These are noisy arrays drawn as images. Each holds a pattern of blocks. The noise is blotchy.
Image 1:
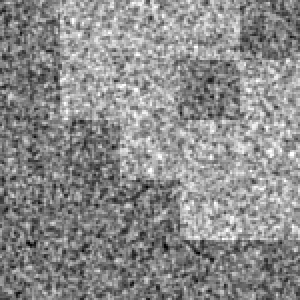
mirrored about the diagonal from the bottom left
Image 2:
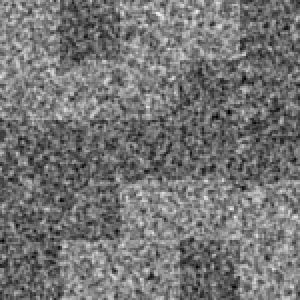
the same after a half turn
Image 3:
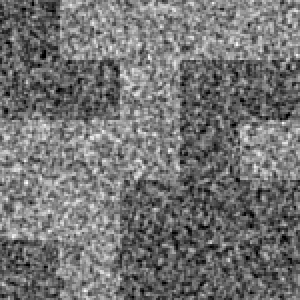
no symmetry
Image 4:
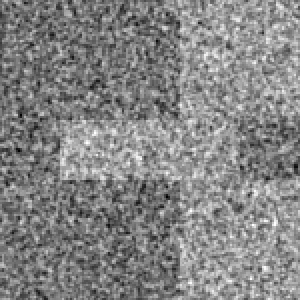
top and bottom mirror each other
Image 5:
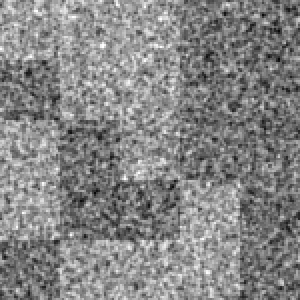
no symmetry
